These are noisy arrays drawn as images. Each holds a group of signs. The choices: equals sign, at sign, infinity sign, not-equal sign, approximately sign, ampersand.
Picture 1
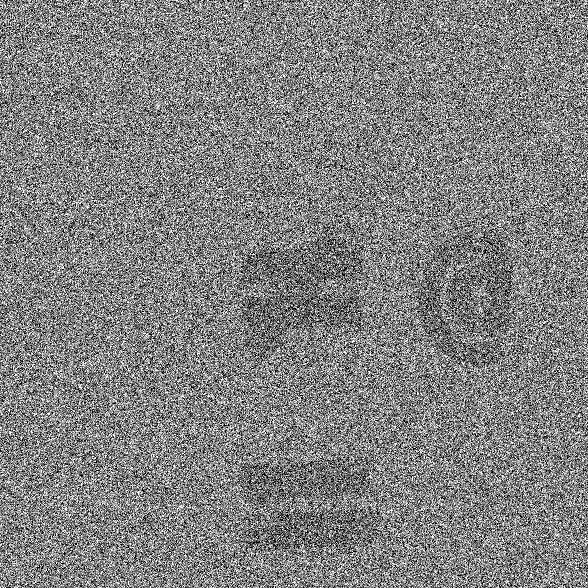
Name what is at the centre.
not-equal sign
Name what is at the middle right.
at sign
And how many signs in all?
3
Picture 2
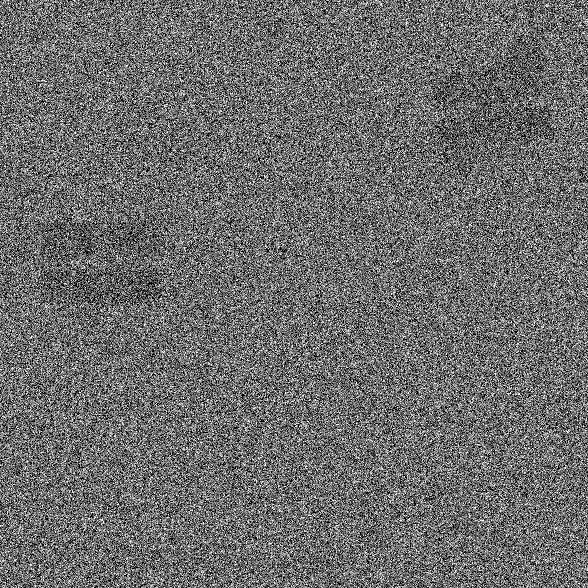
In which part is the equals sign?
middle left
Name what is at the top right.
not-equal sign
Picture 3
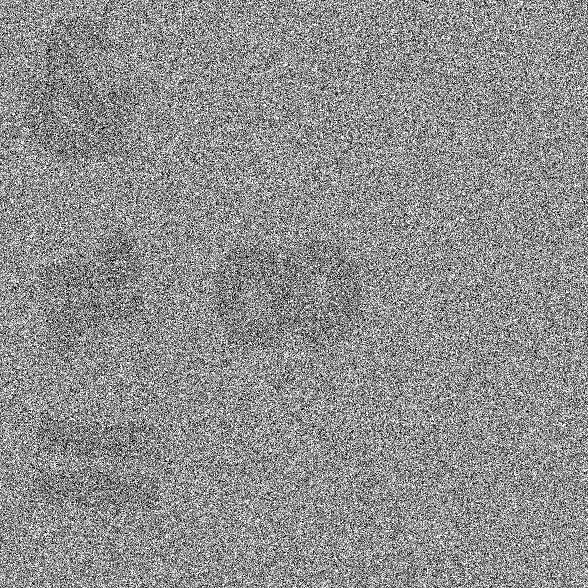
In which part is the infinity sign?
centre
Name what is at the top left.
ampersand
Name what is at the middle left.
not-equal sign
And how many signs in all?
4
